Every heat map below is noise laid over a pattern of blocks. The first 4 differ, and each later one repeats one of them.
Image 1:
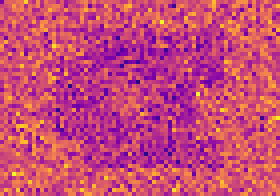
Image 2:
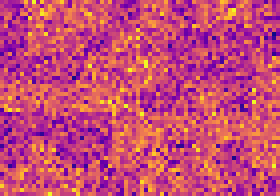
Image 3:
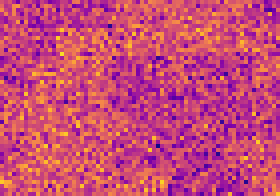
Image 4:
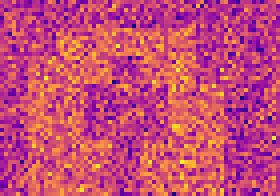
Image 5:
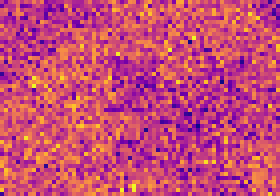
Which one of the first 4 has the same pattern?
3
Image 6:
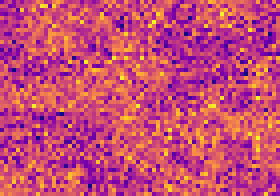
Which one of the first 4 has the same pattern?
2
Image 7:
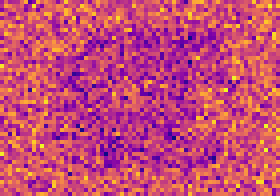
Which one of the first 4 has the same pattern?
1
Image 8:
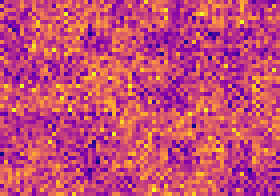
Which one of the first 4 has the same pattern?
2
